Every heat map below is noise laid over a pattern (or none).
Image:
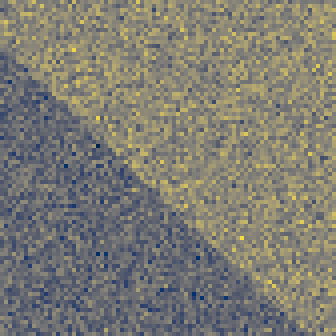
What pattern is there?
a sharp edge
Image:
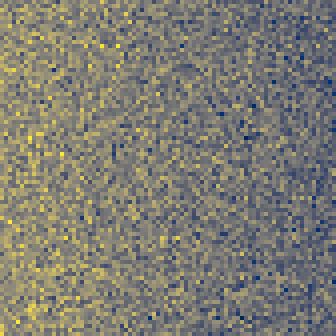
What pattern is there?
a smooth slope
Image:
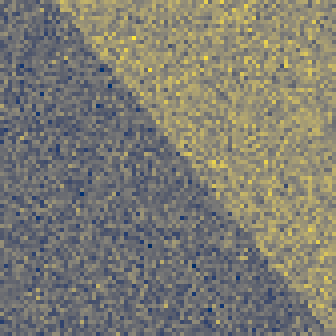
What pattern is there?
a sharp edge
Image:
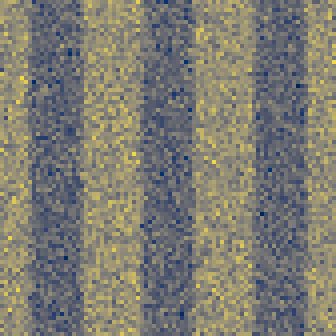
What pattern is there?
vertical stripes
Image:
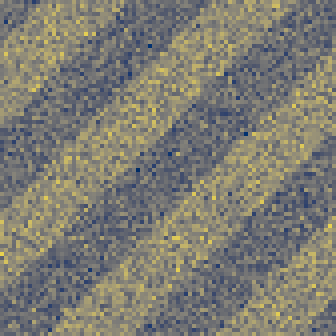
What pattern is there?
diagonal stripes
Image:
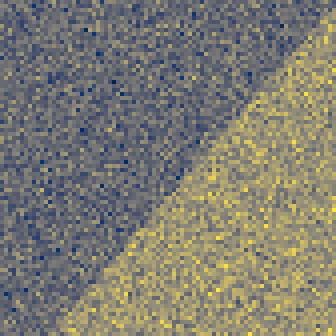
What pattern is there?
a sharp edge
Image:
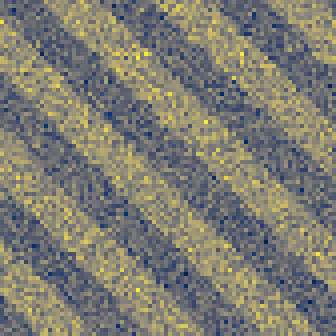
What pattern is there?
diagonal stripes
